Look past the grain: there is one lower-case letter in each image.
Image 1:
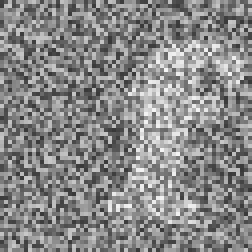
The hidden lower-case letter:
f
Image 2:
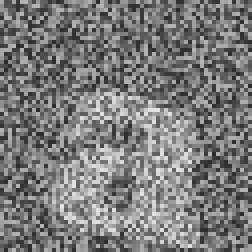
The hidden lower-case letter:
a
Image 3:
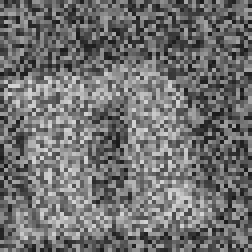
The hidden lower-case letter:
n
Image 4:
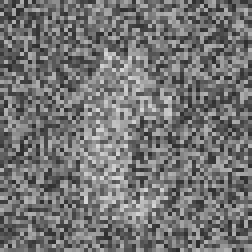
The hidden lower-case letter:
t
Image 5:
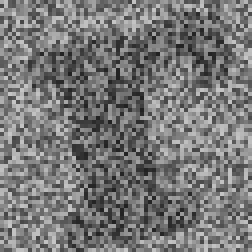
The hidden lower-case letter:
r
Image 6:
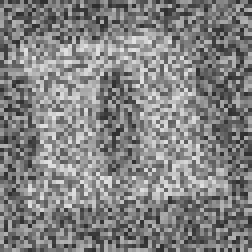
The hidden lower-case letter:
n
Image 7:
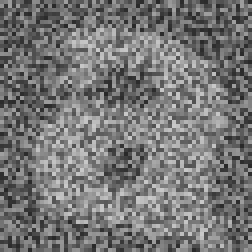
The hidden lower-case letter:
a
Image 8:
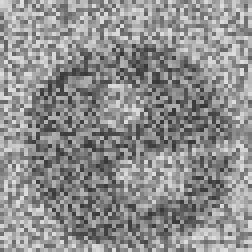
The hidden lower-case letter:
e
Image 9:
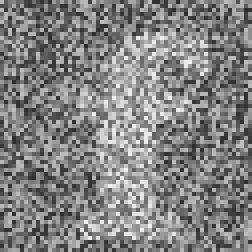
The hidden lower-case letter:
f
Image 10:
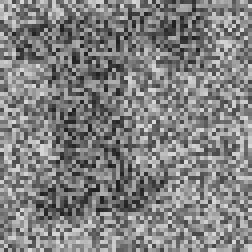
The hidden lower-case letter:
r
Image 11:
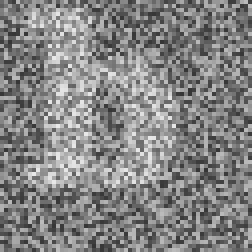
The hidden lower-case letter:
b
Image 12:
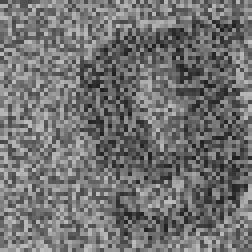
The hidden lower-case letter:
g
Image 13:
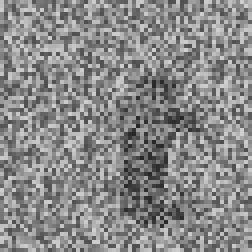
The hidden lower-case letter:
t
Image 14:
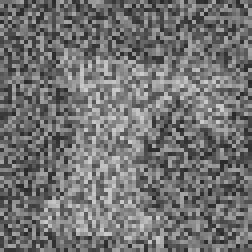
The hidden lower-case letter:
r
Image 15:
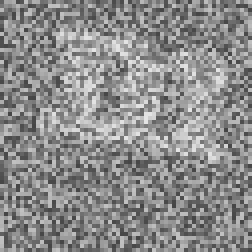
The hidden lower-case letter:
m
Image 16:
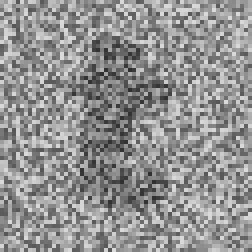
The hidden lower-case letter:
t
